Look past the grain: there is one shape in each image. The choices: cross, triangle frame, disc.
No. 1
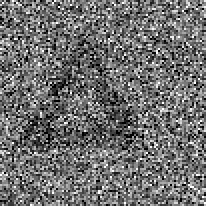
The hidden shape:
triangle frame
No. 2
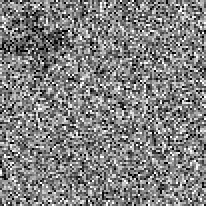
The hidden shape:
cross
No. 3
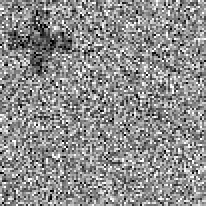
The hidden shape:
cross
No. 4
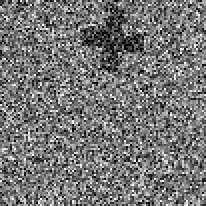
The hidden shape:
cross
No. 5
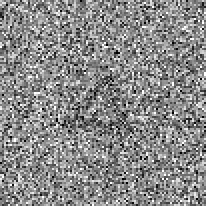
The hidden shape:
triangle frame
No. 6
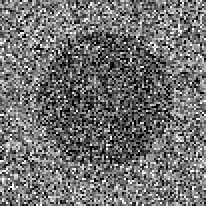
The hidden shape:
disc
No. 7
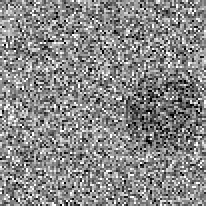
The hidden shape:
disc
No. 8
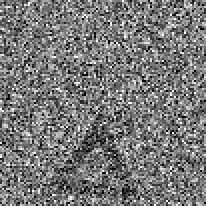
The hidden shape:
triangle frame
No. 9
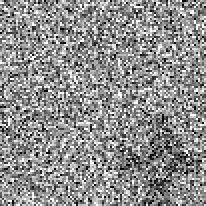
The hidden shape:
cross
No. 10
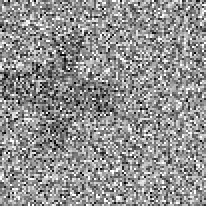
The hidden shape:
cross
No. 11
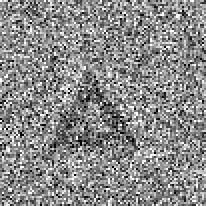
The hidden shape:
triangle frame
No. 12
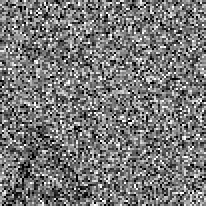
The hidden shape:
triangle frame
